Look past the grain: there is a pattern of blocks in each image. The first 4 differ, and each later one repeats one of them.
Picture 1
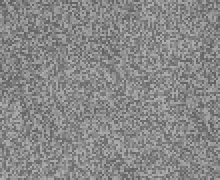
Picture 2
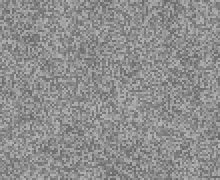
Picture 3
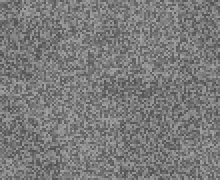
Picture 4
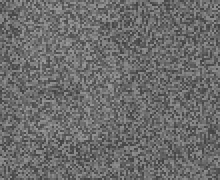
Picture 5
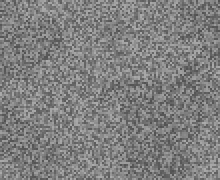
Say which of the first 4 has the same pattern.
3
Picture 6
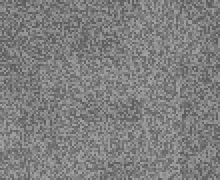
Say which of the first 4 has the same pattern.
1
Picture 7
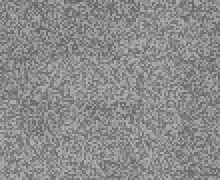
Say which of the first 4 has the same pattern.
1
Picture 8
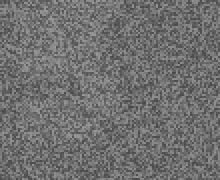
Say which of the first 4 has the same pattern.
4
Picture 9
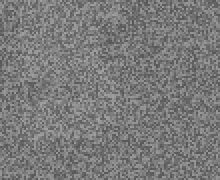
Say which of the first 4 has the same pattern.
4
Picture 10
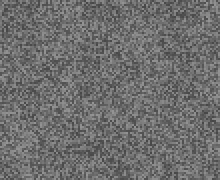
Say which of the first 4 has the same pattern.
2
